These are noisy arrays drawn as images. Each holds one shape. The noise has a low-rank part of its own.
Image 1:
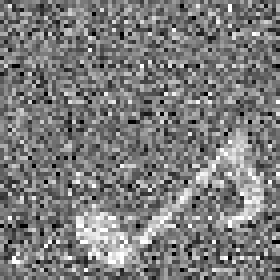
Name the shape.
musical note
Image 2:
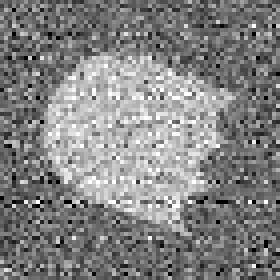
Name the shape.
ghost
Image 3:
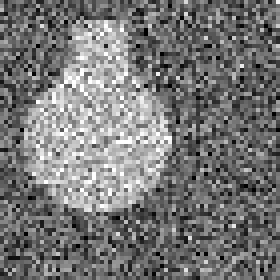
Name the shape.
light bulb
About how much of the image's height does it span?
two thirds
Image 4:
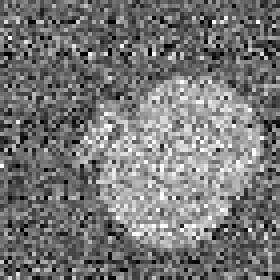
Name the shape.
apple
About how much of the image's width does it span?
two thirds
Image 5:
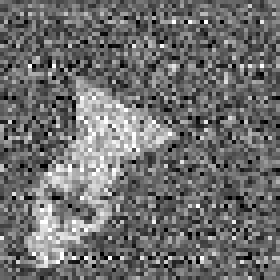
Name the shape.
chess bishop
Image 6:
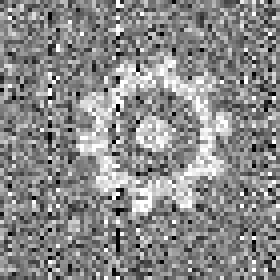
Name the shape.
gear
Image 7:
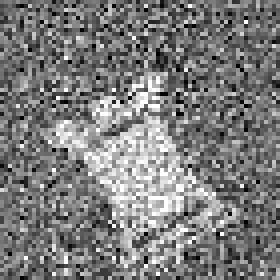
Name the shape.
chess rook
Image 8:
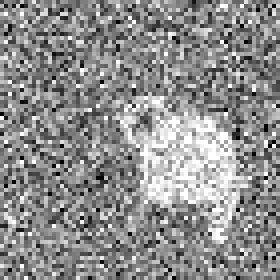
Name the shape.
teapot
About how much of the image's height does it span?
half
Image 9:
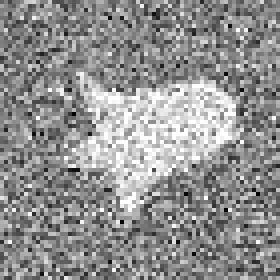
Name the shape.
bell
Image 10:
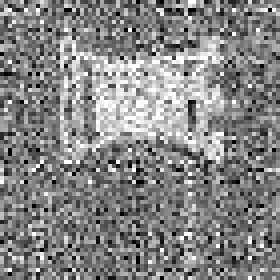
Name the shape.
chess rook
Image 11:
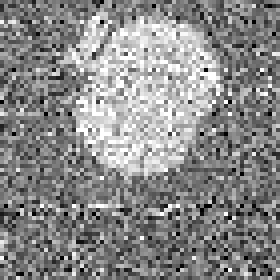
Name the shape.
apple
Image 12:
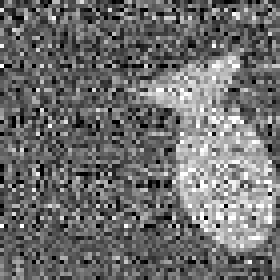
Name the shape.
fish
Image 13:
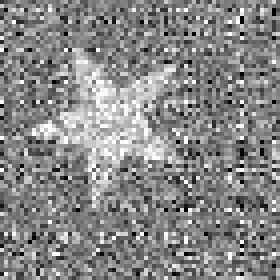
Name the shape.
star
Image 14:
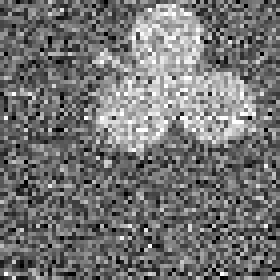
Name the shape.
club
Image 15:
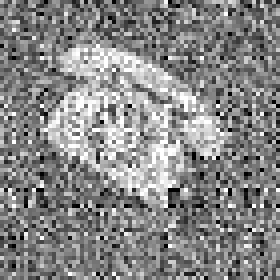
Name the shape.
telephone
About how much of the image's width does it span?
two thirds
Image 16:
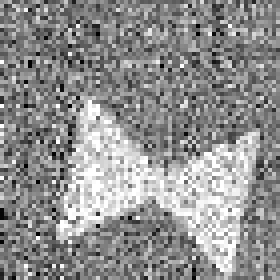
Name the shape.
bow tie
